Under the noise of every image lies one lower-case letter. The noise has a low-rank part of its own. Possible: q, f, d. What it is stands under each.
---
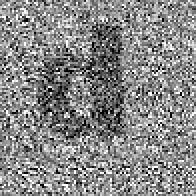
dark d
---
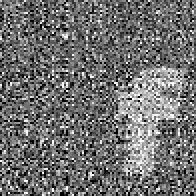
light f
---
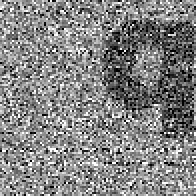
dark q
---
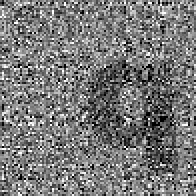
dark q
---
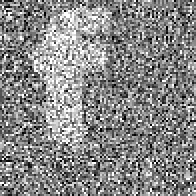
light f
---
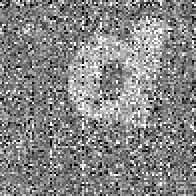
light d
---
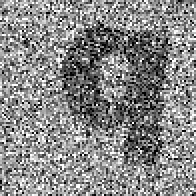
dark q
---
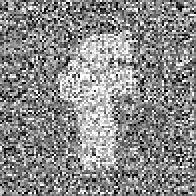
light f
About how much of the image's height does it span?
two thirds
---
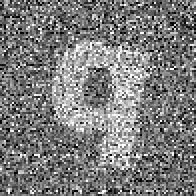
light q
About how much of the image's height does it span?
two thirds
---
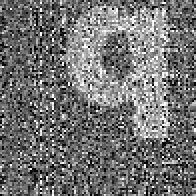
light q
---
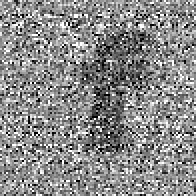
dark f
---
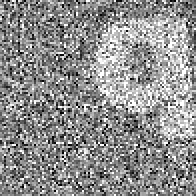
light q
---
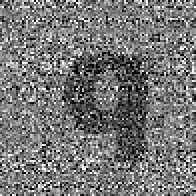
dark q
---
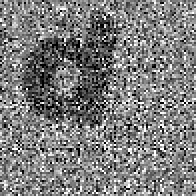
dark d
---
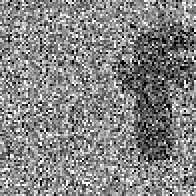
dark f
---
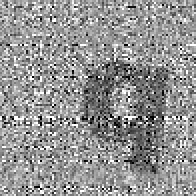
dark q
